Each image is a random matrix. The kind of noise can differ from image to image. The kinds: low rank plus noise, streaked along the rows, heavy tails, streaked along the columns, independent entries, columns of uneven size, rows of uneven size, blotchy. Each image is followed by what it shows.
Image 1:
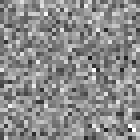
independent entries
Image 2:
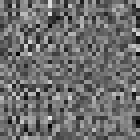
low rank plus noise
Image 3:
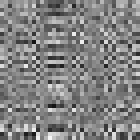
low rank plus noise
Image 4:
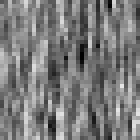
streaked along the columns
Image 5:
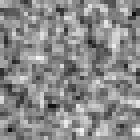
blotchy
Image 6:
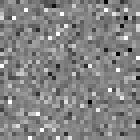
heavy tails
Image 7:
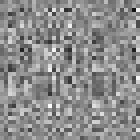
low rank plus noise
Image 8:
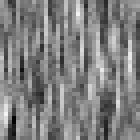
streaked along the columns
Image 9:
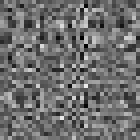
low rank plus noise
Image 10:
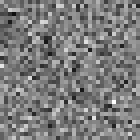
independent entries
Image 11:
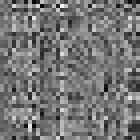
low rank plus noise
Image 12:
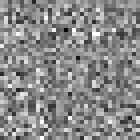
low rank plus noise
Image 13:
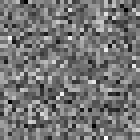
independent entries
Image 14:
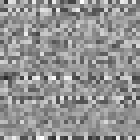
rows of uneven size
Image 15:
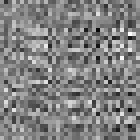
low rank plus noise
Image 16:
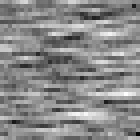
streaked along the rows
